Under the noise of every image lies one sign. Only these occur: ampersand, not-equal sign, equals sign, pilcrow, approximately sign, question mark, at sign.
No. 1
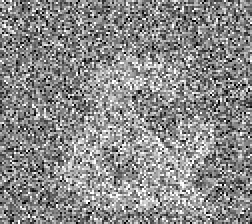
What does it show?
light ampersand
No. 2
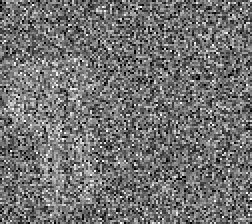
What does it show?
light pilcrow
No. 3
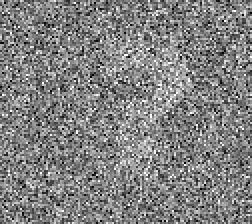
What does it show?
light question mark
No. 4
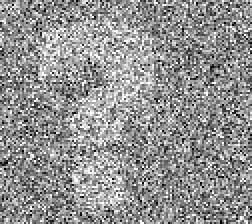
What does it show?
light question mark
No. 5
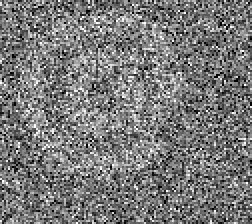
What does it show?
light at sign
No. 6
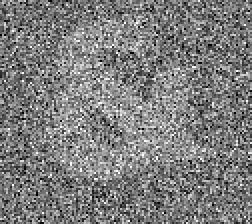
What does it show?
light ampersand
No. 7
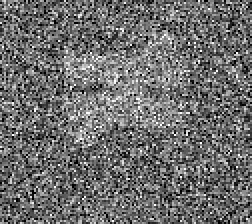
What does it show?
light not-equal sign
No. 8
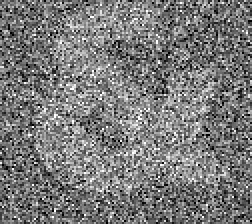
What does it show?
light ampersand
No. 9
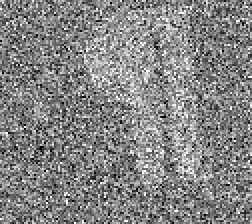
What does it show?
light pilcrow
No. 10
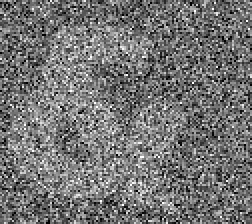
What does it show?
light ampersand
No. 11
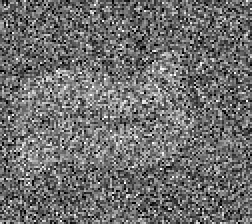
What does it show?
light approximately sign
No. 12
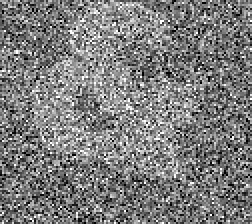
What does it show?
light ampersand
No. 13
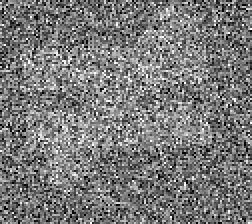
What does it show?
light not-equal sign
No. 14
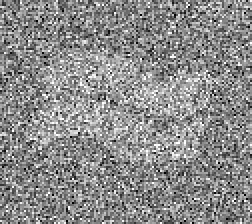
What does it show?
light approximately sign
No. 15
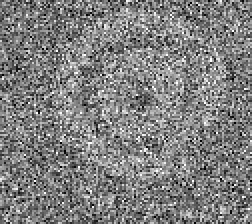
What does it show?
light at sign
